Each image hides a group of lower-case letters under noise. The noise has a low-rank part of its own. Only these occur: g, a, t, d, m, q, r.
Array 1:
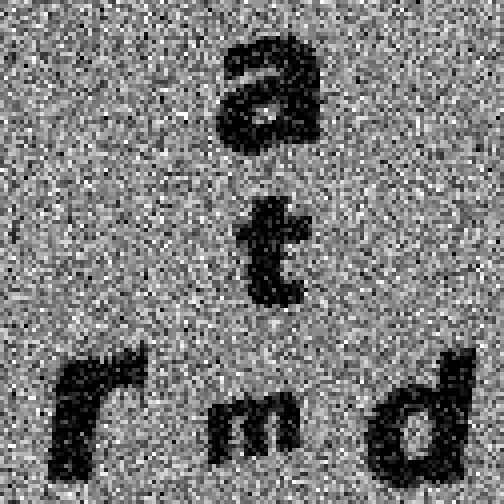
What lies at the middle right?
nothing
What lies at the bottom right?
d
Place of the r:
bottom left
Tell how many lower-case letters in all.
5
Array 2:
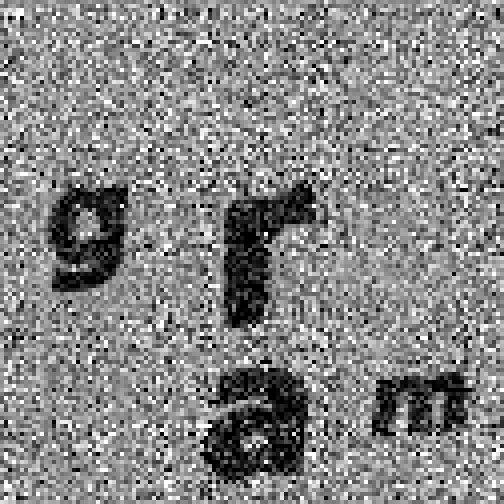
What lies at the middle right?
nothing
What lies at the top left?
nothing
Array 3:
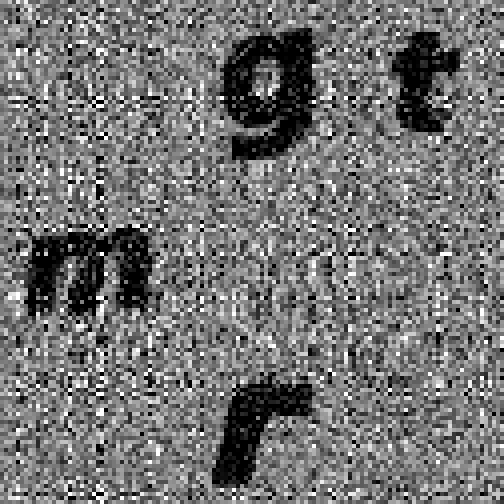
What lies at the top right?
t
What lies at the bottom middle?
r
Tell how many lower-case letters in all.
4
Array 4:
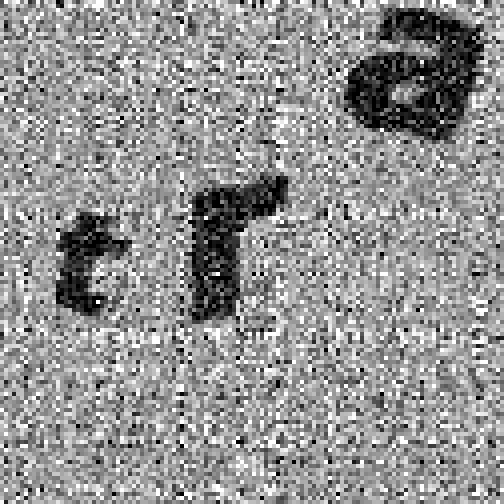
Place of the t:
middle left
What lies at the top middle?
nothing
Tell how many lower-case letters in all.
3
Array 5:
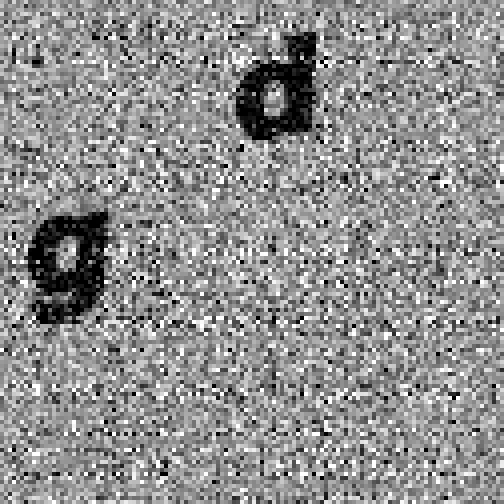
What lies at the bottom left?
nothing
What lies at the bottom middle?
nothing
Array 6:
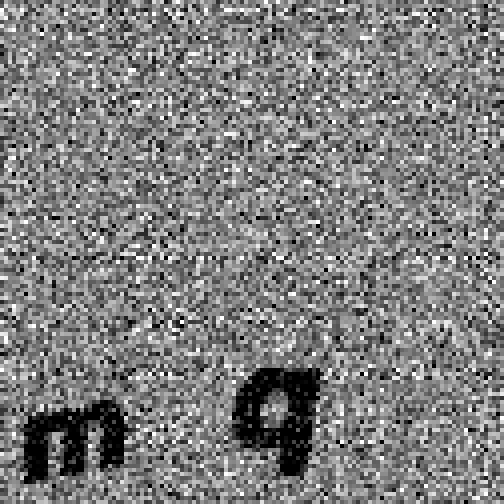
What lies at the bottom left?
m
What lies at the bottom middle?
q
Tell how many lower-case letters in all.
2
